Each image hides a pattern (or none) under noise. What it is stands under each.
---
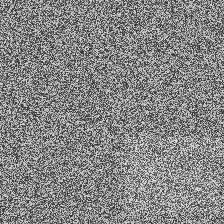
one block
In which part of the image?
bottom right
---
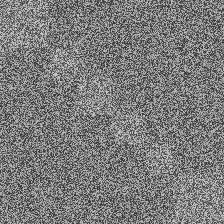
blocks along the diagonal
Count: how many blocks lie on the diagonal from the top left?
6
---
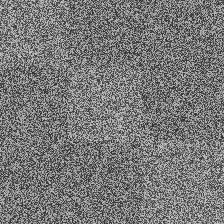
blocks along the diagonal
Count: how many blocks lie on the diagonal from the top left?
3
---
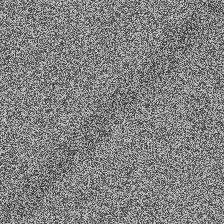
a diagonal band
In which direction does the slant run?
bottom left to top right
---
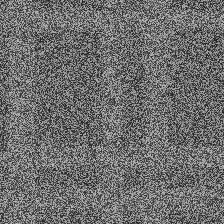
bands of rows crossing bands of columns
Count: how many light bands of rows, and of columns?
3 and 3
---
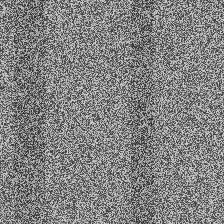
bands of columns
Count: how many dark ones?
2
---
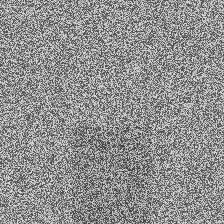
one block
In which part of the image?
bottom middle
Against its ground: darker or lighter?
darker
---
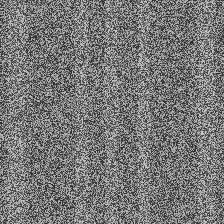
bands of columns
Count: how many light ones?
5
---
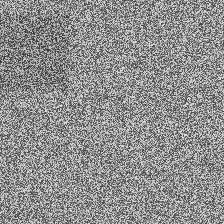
one block
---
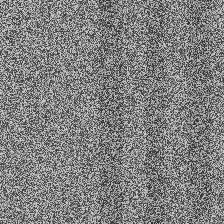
bands of columns
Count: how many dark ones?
3
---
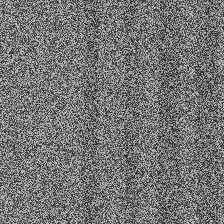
bands of columns
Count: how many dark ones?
4
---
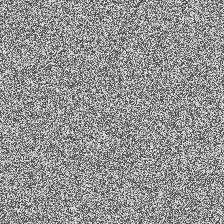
only noise
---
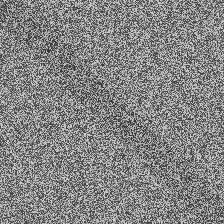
a diagonal band
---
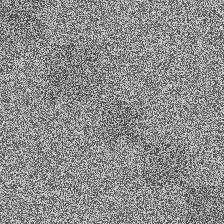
blocks along the diagonal
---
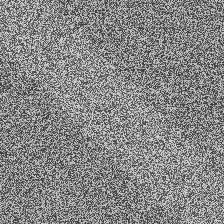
a diagonal band
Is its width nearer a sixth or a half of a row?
a half
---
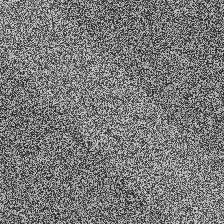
a diagonal band
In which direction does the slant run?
top left to bottom right
